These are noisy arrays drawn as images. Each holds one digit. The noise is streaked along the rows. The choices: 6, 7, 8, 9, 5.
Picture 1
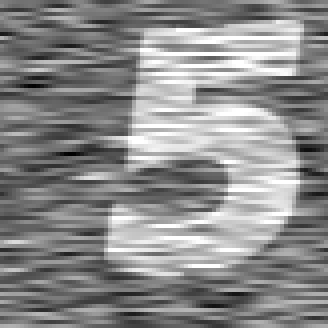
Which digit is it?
5
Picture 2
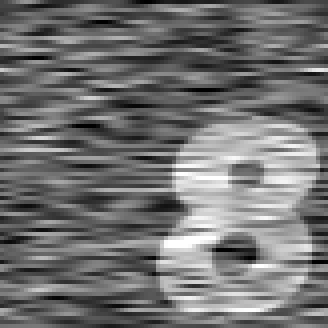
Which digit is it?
8
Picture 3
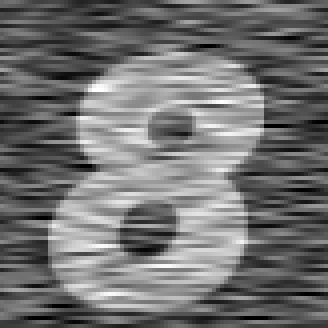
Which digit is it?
8
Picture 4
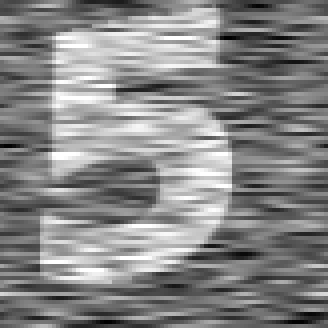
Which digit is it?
5
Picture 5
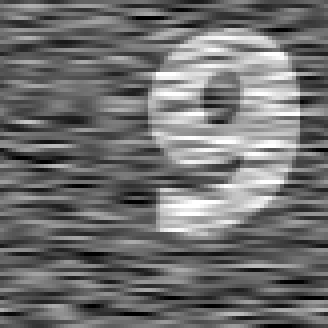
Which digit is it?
9
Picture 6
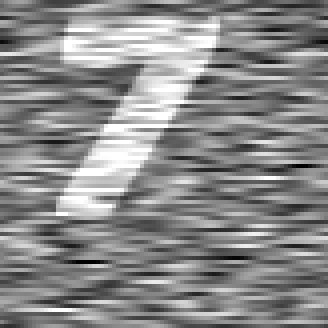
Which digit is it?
7
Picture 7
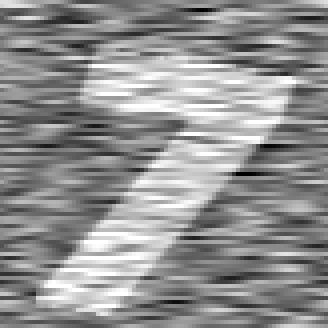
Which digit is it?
7
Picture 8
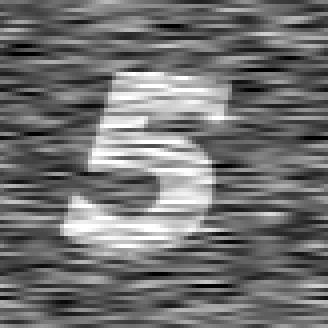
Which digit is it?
5
